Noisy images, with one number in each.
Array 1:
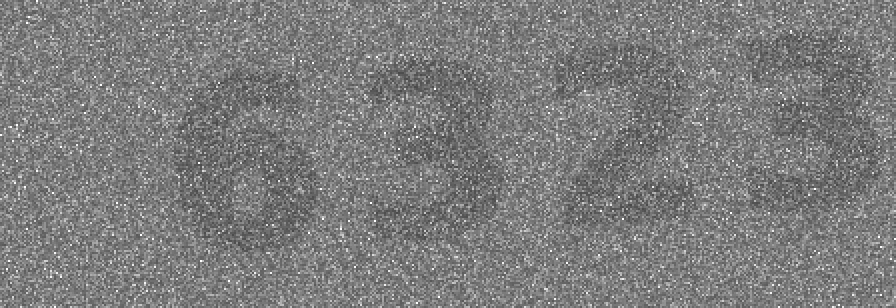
6323
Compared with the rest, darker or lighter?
darker
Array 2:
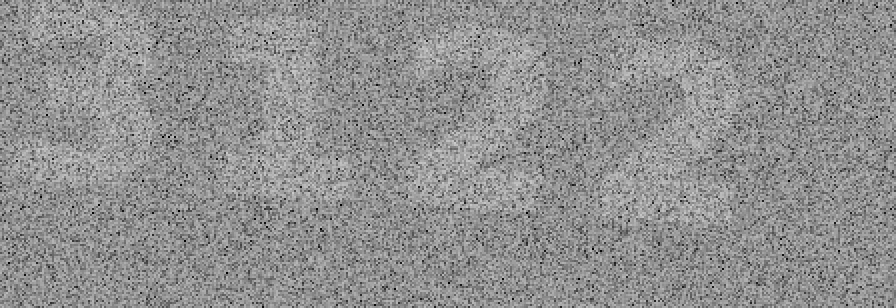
3122
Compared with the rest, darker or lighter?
lighter
